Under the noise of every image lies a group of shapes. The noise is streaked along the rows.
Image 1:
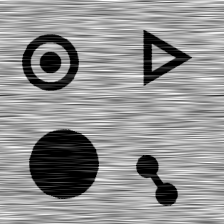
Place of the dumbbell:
bottom right
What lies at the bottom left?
disc
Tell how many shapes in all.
4
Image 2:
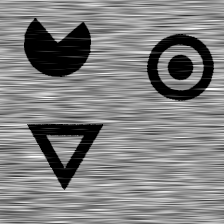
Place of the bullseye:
top right
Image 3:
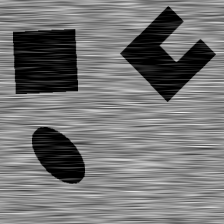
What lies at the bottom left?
ellipse
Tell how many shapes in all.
3
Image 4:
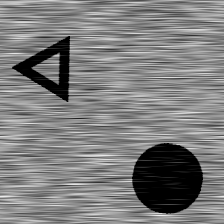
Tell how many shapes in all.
2
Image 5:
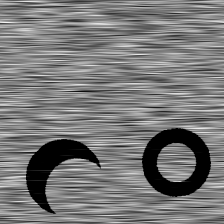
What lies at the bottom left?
crescent
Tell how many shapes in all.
2
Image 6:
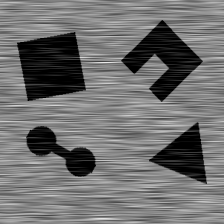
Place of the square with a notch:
top right
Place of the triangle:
bottom right
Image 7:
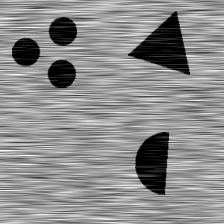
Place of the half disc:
bottom right
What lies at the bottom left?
nothing
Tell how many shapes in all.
3
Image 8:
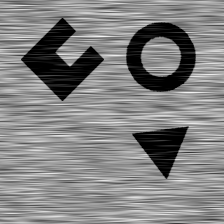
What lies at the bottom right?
triangle
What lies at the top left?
square with a notch
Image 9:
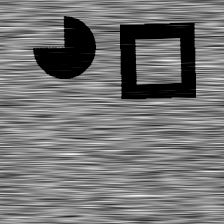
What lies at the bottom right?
nothing
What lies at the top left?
disc with a wedge cut out
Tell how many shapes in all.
2
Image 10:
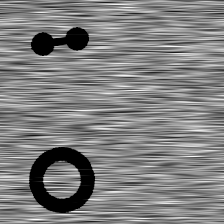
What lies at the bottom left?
ring
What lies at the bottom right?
nothing
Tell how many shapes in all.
2
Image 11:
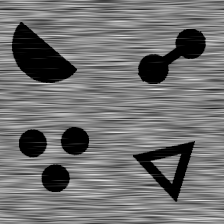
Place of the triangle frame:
bottom right
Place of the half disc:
top left
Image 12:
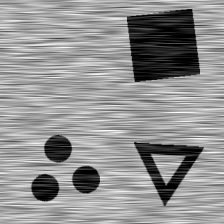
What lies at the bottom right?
triangle frame
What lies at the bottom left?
three dots
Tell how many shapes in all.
3
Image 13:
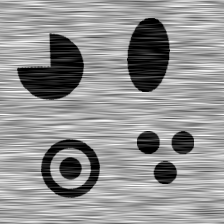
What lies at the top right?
ellipse
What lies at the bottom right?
three dots
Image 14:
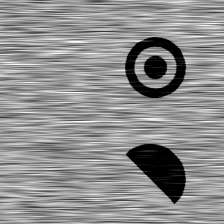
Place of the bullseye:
top right
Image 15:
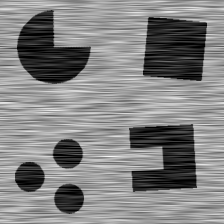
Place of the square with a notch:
bottom right
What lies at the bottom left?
three dots
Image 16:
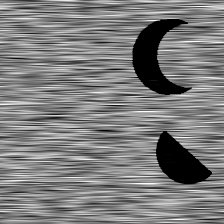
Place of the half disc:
bottom right
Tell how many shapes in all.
2
